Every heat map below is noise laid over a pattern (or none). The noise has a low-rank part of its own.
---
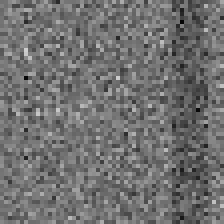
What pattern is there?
one band of columns
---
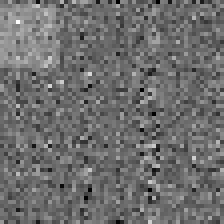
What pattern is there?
one block
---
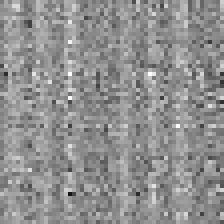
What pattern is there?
bands of columns
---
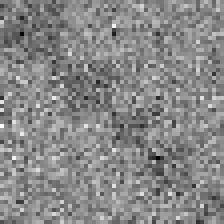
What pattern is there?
blocks along the diagonal
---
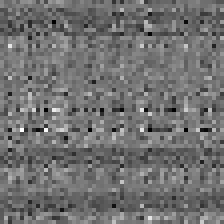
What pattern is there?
bands of rows
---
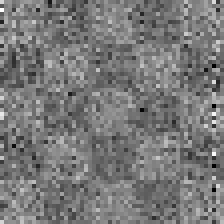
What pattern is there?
a checkerboard
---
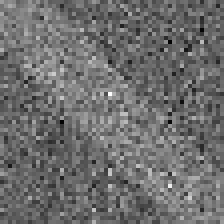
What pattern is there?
a diagonal band
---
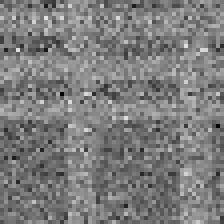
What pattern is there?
bands of rows crossing bands of columns
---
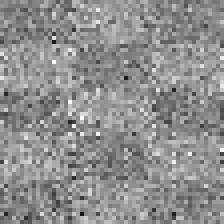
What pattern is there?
a checkerboard
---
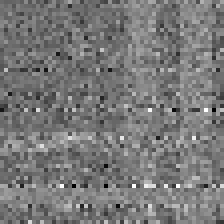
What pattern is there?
bands of rows crossing bands of columns
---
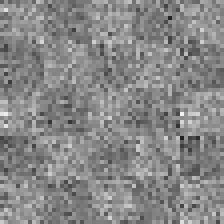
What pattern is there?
a checkerboard
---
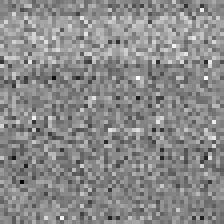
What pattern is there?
one band of rows
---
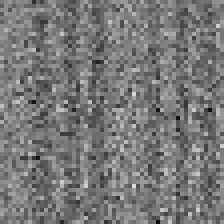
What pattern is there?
bands of columns
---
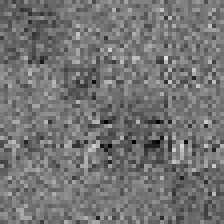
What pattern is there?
blocks along the diagonal
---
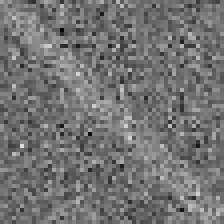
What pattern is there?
a diagonal band
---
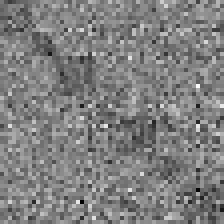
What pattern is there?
blocks along the diagonal
